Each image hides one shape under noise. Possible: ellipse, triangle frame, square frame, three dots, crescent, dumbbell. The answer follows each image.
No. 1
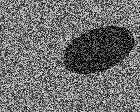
ellipse
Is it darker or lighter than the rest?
darker
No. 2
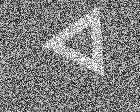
triangle frame
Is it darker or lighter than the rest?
lighter
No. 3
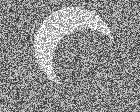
crescent
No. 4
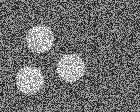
three dots
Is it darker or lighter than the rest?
lighter
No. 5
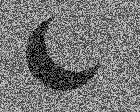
crescent
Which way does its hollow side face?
up and right
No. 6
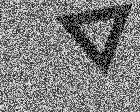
triangle frame
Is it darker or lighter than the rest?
darker
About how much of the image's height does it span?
two thirds
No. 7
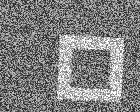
square frame
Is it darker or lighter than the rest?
lighter
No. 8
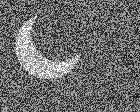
crescent
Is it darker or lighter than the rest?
lighter
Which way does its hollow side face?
up and right
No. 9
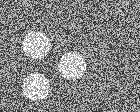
three dots
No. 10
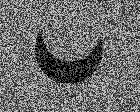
crescent
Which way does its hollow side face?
up
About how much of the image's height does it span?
half
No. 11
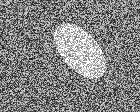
ellipse
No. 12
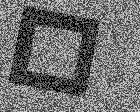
square frame
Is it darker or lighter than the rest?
darker
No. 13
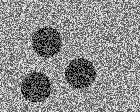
three dots
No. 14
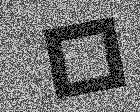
square frame
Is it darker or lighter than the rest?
darker
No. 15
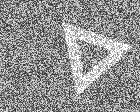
triangle frame
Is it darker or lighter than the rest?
lighter
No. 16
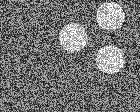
three dots
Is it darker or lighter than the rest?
lighter
